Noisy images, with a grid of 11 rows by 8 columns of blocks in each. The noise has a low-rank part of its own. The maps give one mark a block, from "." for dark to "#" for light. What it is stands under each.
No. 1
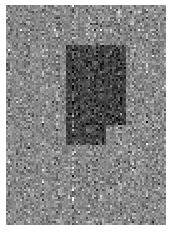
# # # # # # # #
# # # # # # # #
# # # . . . # #
# # # . . . # #
# # # . . . # #
# # # . . . # #
# # # . . # # #
# # # # # # # #
# # # # # # # #
# # # # # # # #
# # # # # # # #
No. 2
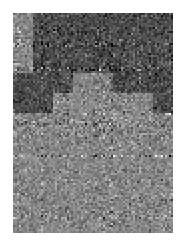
# . . . . . . .
# . . . . . . .
# . . . . . . .
. . . # # . . .
. . # # # # # .
# # # # # # # #
# # # # # # # #
# # # # # # # #
# # # # # # # #
# # # # # # # #
# # # # # # # #
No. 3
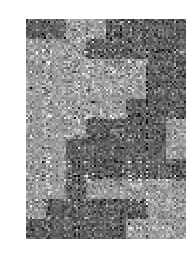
. . # # . . . .
# # # . . . . .
# # # # # # . .
# # # # # # . .
# # # # # . . .
# # # . . . . #
# # . . . . . #
# # . . . . . .
# # . # # # # #
# . . . . . # #
. . . . . # # #
